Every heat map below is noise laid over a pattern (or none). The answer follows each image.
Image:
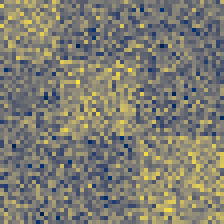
blocks along the diagonal
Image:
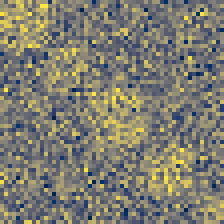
blocks along the diagonal
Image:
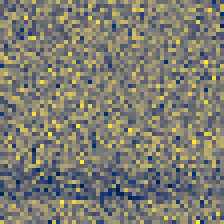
one band of rows
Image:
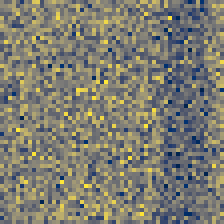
one band of columns
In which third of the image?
right
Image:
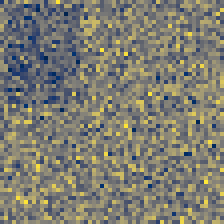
one block
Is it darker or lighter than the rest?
darker
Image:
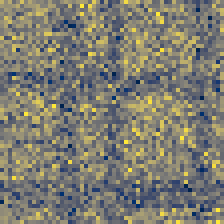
bands of rows crossing bands of columns
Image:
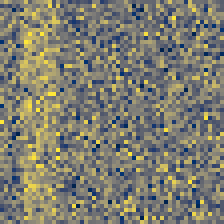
one band of columns
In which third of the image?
left
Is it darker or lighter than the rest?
lighter
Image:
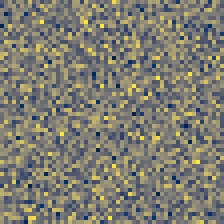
only noise
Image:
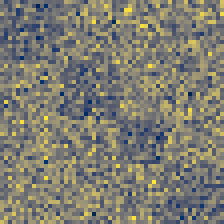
blocks along the diagonal
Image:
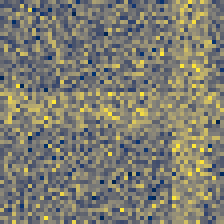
bands of rows crossing bands of columns
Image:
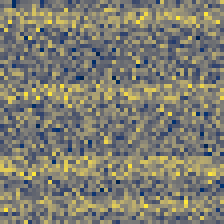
bands of rows
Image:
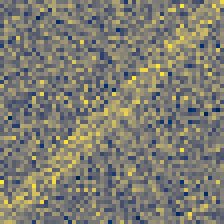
a diagonal band
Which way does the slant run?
bottom left to top right
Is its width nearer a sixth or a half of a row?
a sixth
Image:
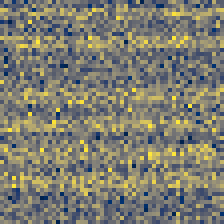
bands of rows
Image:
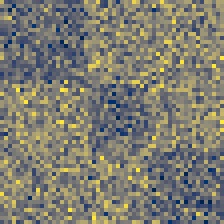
blocks along the diagonal
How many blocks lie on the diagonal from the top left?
3
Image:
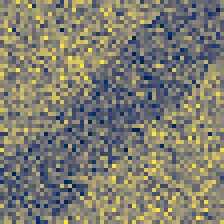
a diagonal band
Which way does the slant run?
bottom left to top right
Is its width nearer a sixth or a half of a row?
a half
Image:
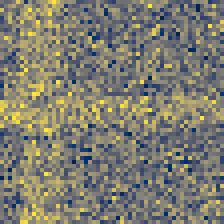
bands of rows crossing bands of columns
